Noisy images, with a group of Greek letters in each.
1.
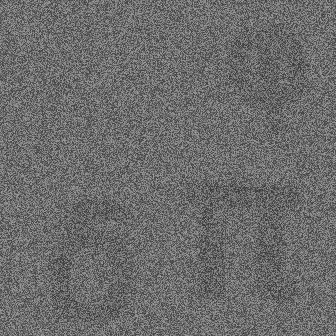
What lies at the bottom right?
pi
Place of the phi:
top right
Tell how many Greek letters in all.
3
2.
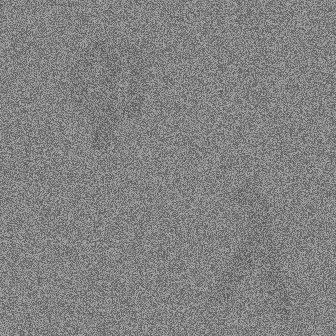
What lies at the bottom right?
lambda
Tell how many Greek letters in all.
2
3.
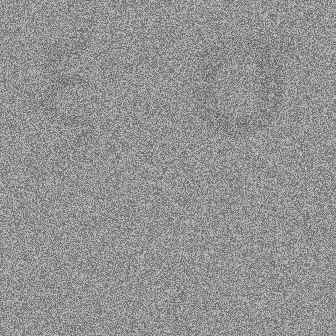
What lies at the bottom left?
nothing
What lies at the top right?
sigma
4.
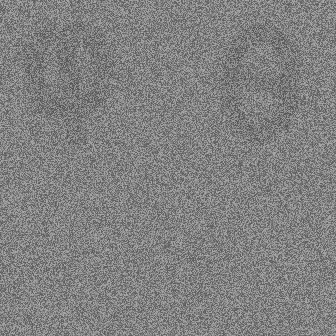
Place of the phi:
top left
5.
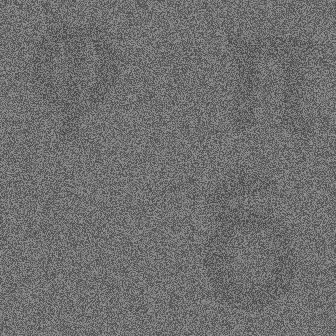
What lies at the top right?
pi
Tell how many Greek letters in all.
3
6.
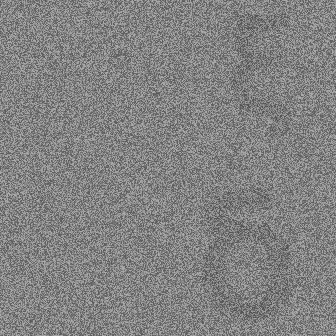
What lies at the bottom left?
nothing
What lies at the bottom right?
delta
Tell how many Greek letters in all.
2
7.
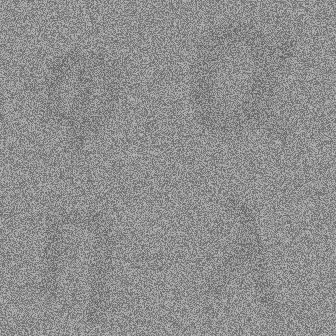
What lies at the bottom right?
lambda
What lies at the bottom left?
eta
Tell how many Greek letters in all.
4
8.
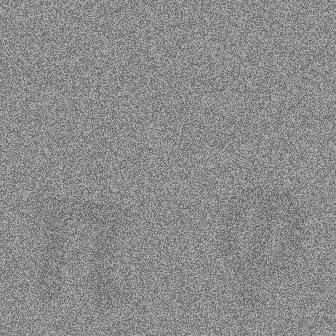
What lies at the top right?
nothing
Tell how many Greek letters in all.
2
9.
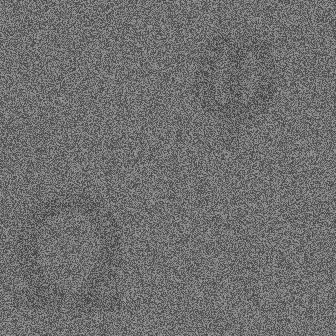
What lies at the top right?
phi
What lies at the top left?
nothing
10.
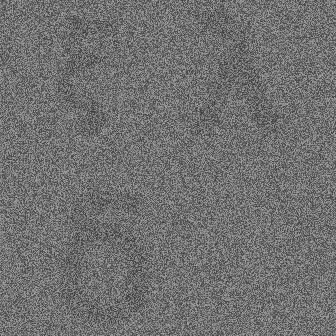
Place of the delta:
bottom left
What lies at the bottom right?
nothing
